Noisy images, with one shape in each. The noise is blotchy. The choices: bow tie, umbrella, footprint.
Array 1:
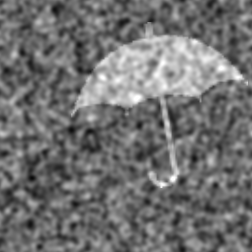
umbrella
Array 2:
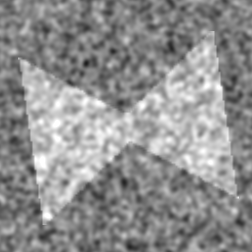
bow tie
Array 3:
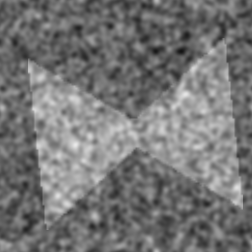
bow tie
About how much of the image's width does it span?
nearly all
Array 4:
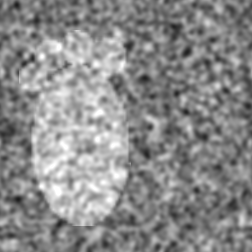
footprint
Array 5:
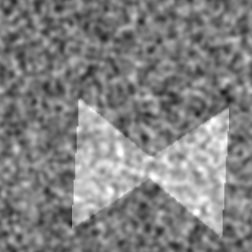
bow tie
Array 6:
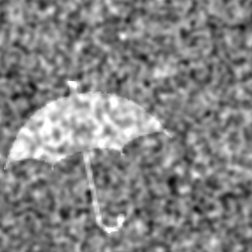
umbrella
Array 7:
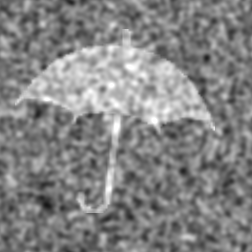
umbrella
